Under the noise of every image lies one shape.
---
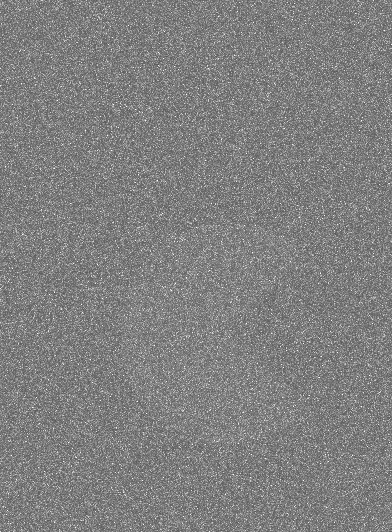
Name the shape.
disc with a wedge cut out
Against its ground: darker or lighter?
lighter
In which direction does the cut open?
right
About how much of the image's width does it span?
half
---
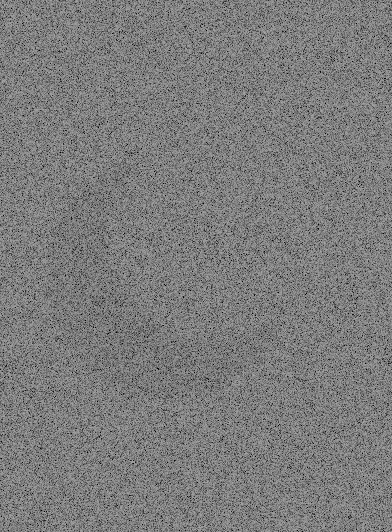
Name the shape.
crescent
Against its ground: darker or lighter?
darker
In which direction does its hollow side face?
up and right
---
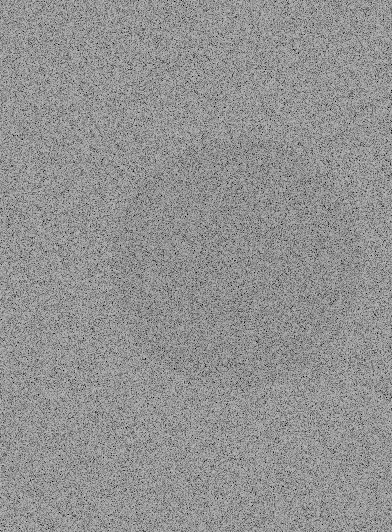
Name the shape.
disc
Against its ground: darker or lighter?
darker
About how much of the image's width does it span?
two thirds
